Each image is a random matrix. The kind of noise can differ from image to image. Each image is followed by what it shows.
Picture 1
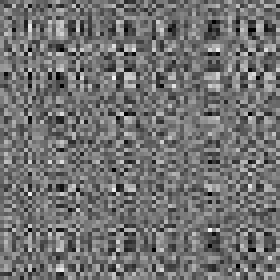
low rank plus noise
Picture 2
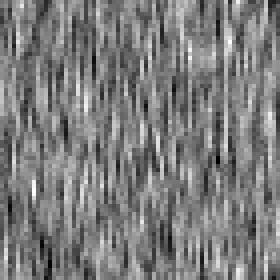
streaked along the columns
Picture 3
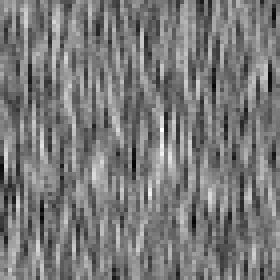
streaked along the columns
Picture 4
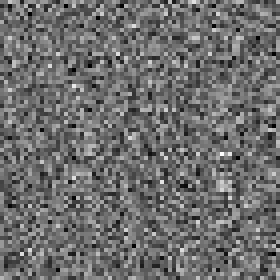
low rank plus noise
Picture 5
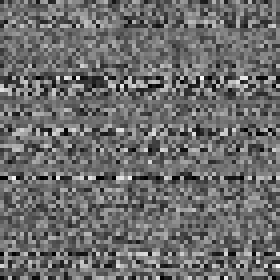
rows of uneven size
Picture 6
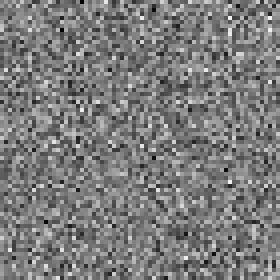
low rank plus noise
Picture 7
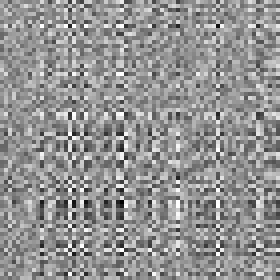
low rank plus noise
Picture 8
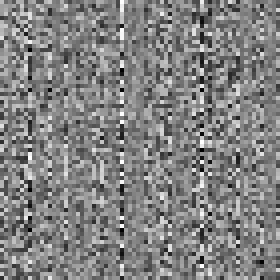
columns of uneven size
